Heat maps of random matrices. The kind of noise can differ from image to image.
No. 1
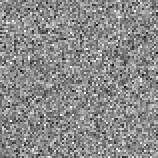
independent entries
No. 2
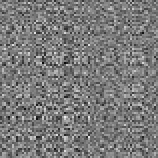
low rank plus noise
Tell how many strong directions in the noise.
two
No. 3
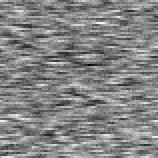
streaked along the rows
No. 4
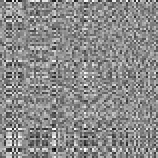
low rank plus noise
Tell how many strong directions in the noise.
one
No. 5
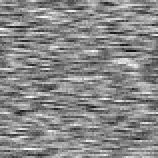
streaked along the rows
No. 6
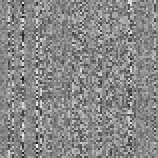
columns of uneven size
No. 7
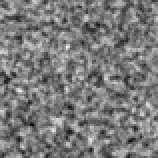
blotchy
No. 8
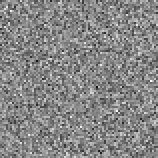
independent entries
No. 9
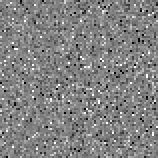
heavy tails
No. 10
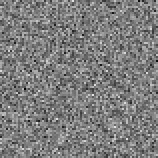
independent entries
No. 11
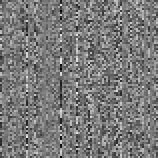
columns of uneven size
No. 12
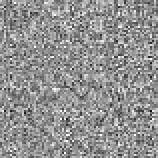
low rank plus noise
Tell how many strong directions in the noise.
five to eight
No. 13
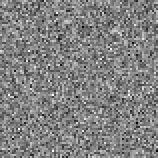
independent entries
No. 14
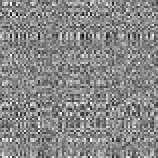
low rank plus noise
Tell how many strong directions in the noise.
two
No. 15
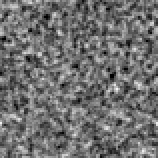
blotchy
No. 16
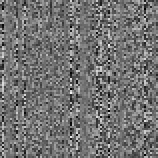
columns of uneven size
